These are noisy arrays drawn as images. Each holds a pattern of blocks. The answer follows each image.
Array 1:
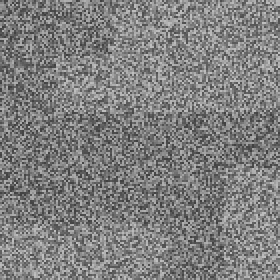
no symmetry
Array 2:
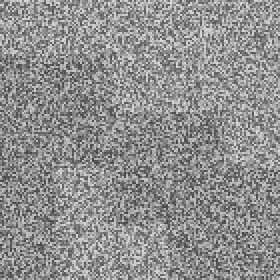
no symmetry
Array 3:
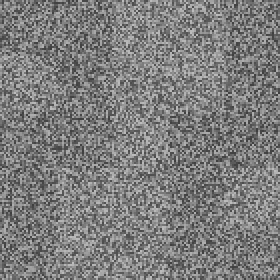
the same after a half turn
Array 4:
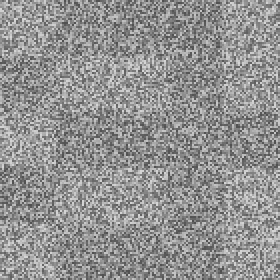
top and bottom mirror each other
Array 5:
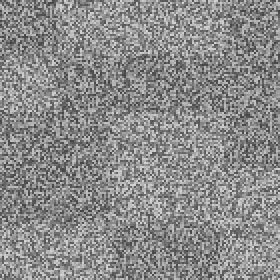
no symmetry
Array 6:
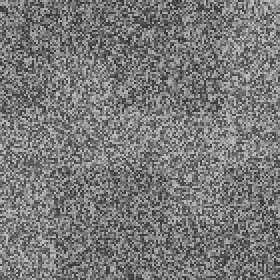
the same after a half turn
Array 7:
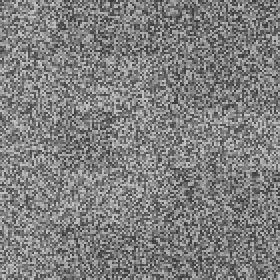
top and bottom mirror each other
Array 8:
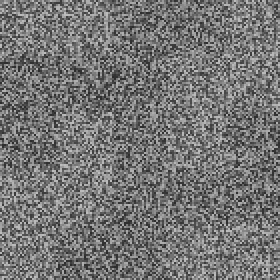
the same after a half turn
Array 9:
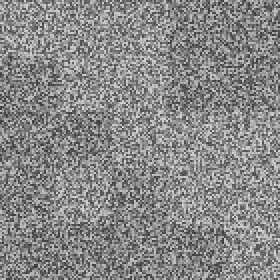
mirrored about the diagonal from the bottom left
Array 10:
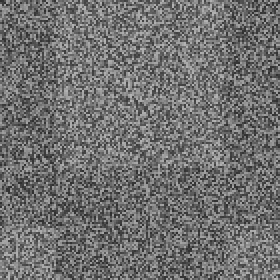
left and right mirror each other
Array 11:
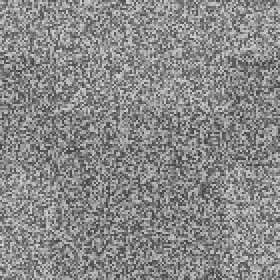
left and right mirror each other
